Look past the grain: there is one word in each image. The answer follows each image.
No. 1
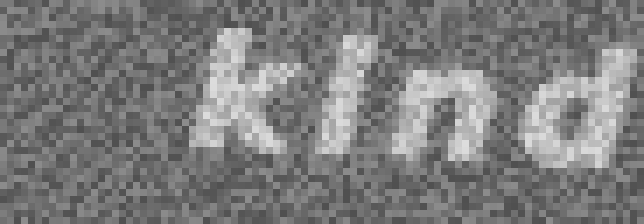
kind
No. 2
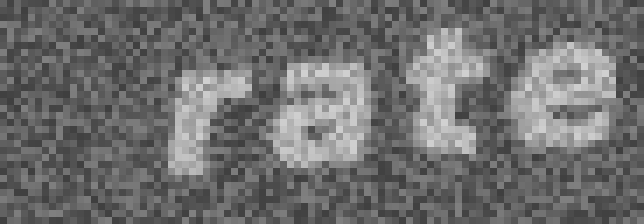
rate
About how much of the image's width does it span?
two thirds
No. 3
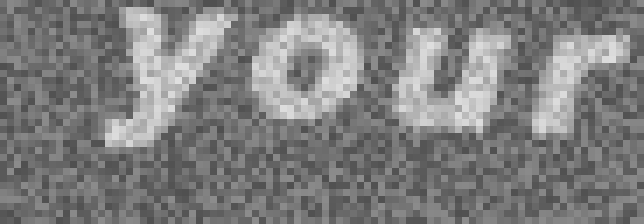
your
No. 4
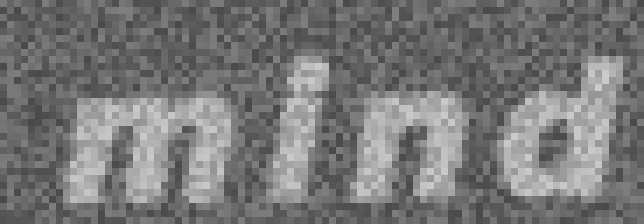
mind
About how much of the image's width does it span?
nearly all
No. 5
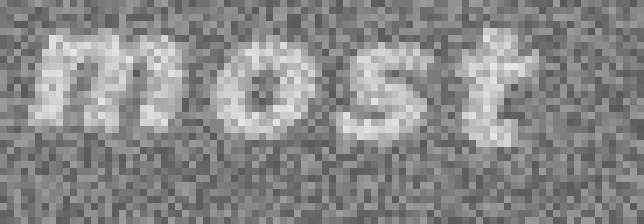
most
